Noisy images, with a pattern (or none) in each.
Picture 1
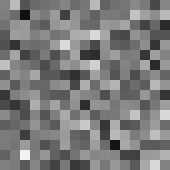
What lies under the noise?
only noise
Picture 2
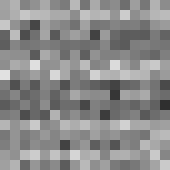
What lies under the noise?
bands of rows
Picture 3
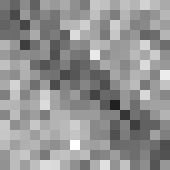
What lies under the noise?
a diagonal band
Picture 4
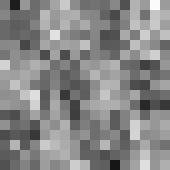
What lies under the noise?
a checkerboard
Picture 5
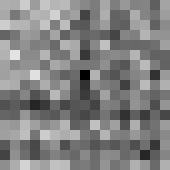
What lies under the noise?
bands of rows crossing bands of columns
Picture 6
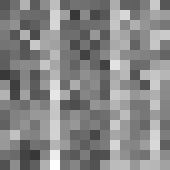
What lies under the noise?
bands of columns
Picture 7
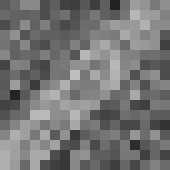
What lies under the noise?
a diagonal band
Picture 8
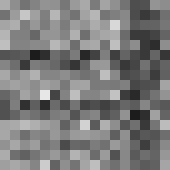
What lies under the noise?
bands of rows crossing bands of columns
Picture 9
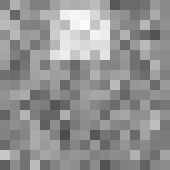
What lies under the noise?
one block
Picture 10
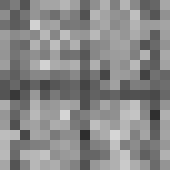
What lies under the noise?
bands of rows crossing bands of columns
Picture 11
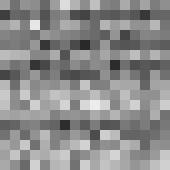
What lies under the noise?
bands of rows
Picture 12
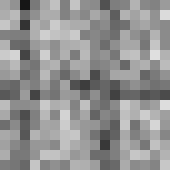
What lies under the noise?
bands of rows crossing bands of columns
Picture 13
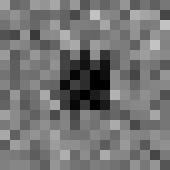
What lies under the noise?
one block
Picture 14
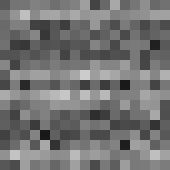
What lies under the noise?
bands of rows
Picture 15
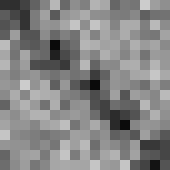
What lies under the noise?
blocks along the diagonal
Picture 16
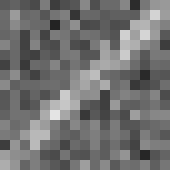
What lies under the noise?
a diagonal band
